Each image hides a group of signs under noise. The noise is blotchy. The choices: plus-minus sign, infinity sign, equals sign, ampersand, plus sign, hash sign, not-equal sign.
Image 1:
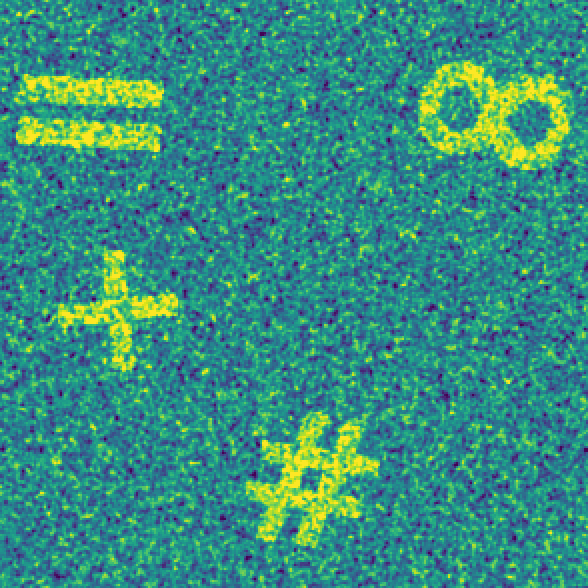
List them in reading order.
top left: equals sign; top right: infinity sign; middle left: plus sign; bottom middle: hash sign
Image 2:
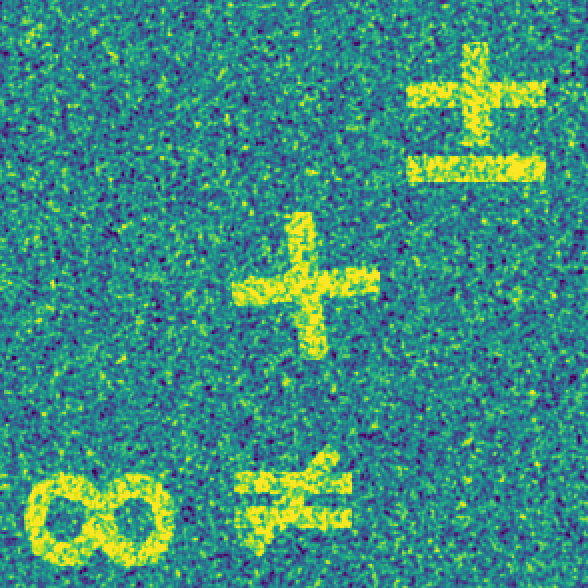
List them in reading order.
top right: plus-minus sign; centre: plus sign; bottom left: infinity sign; bottom middle: not-equal sign
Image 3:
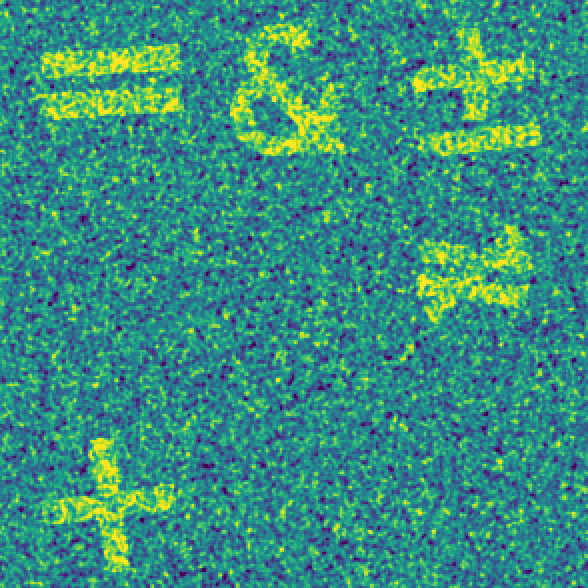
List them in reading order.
top left: equals sign; top middle: ampersand; top right: plus-minus sign; middle right: not-equal sign; bottom left: plus sign
